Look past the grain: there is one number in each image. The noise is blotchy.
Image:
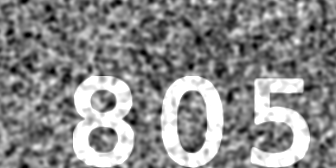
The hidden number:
805
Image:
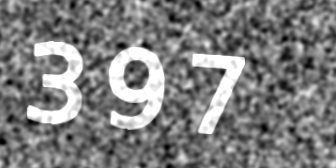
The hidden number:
397
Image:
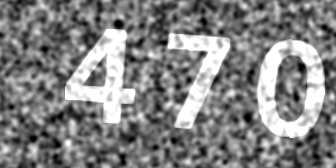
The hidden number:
470
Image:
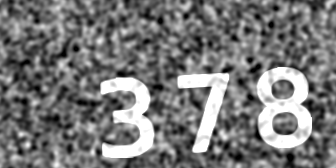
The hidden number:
378
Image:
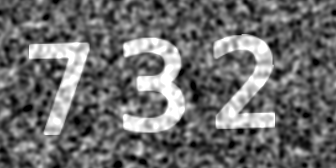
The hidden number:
732
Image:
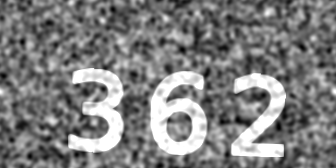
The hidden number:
362
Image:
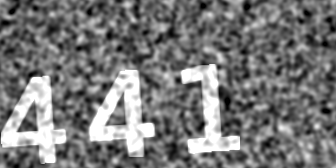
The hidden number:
441
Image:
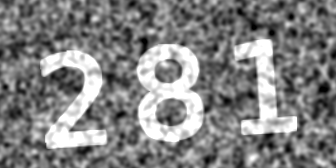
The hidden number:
281
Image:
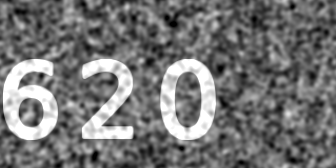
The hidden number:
620
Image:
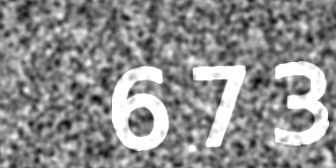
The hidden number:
673
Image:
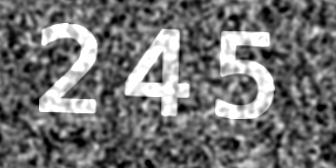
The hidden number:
245
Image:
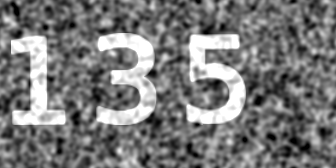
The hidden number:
135
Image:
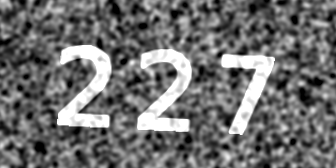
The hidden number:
227
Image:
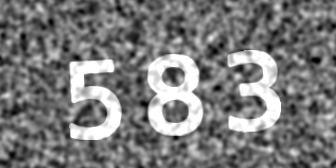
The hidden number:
583
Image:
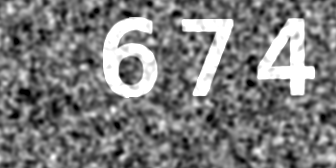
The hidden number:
674
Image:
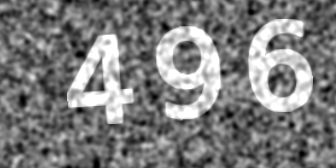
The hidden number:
496
